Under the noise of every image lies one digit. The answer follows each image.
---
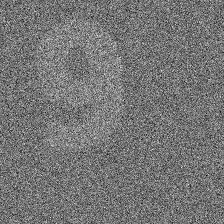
9
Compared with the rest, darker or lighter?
lighter
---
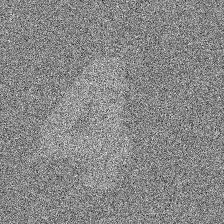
4
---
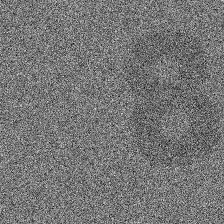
8
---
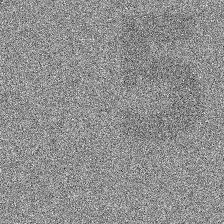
5
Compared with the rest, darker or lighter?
darker
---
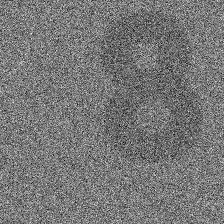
8
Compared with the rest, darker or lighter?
darker
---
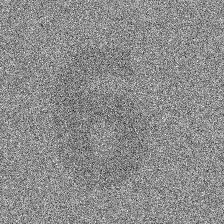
6
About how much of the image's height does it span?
two thirds
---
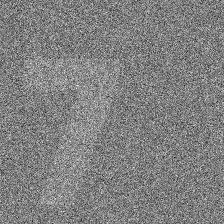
7
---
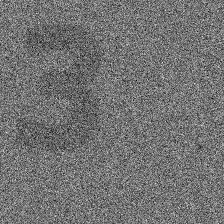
3
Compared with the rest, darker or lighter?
darker
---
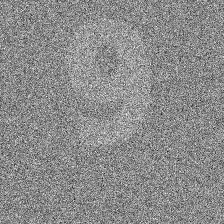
9
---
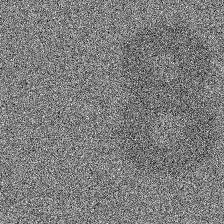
8
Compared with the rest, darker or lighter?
darker
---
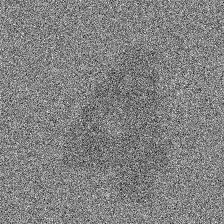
4
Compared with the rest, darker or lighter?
darker
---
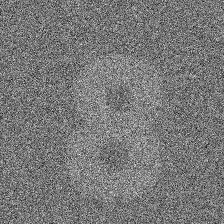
8
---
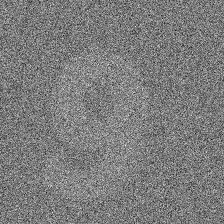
9
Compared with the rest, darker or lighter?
lighter
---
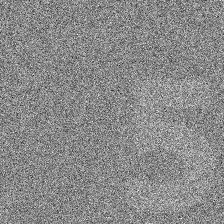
5
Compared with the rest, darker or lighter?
lighter
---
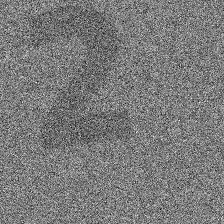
2
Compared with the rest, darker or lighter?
darker
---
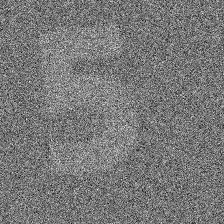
5
